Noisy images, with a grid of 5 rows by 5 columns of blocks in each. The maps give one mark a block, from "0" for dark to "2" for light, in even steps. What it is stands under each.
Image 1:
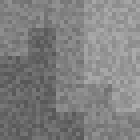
11122
10122
00122
00112
00011
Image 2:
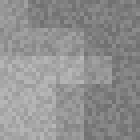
10000
11100
22210
22100
22100
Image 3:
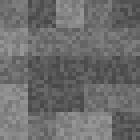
10210
21111
10000
20011
21220
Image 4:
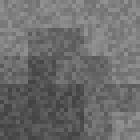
22222
21122
10112
00011
00012
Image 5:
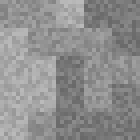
11200
21110
22011
22010
21000
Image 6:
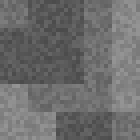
10012
00012
00012
21112
22001
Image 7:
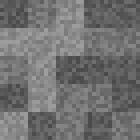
01200
22211
12000
02110
20101
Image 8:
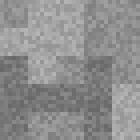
12211
22211
02101
00002
01102
